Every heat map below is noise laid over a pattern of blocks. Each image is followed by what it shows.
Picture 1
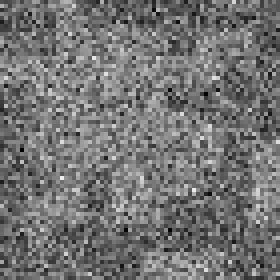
mirrored about the diagonal from the top left
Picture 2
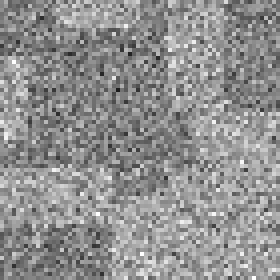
mirrored about the diagonal from the top left
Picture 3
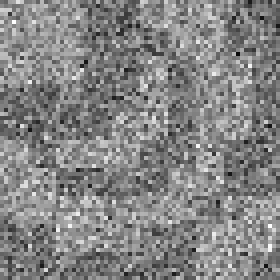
mirrored about the diagonal from the top left
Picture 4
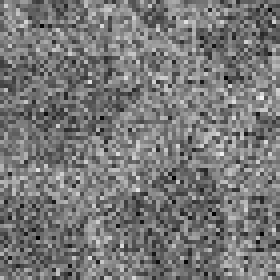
mirrored about the diagonal from the bottom left
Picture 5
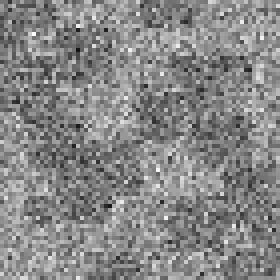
the same after a half turn
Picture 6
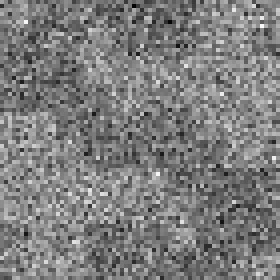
the same after a half turn
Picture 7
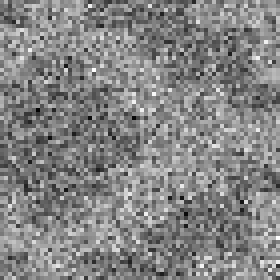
top and bottom mirror each other
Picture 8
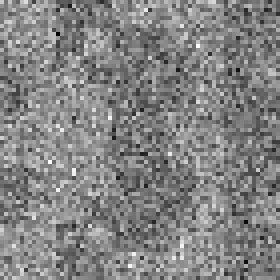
top and bottom mirror each other
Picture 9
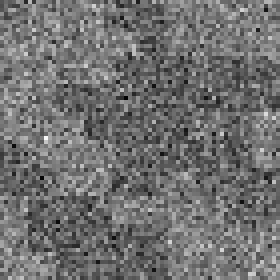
no symmetry
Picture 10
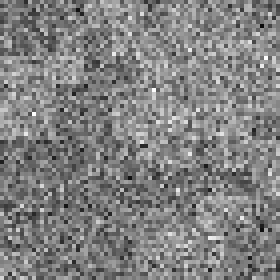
mirrored about the diagonal from the bottom left
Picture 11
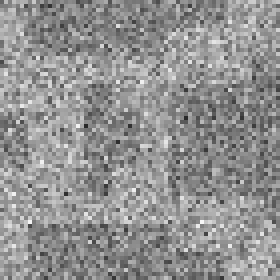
top and bottom mirror each other
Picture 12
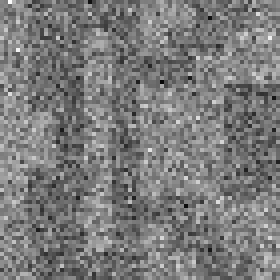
top and bottom mirror each other
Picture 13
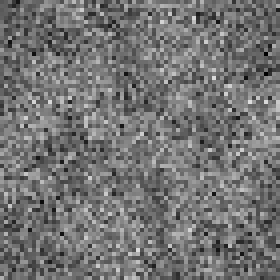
the same after a half turn
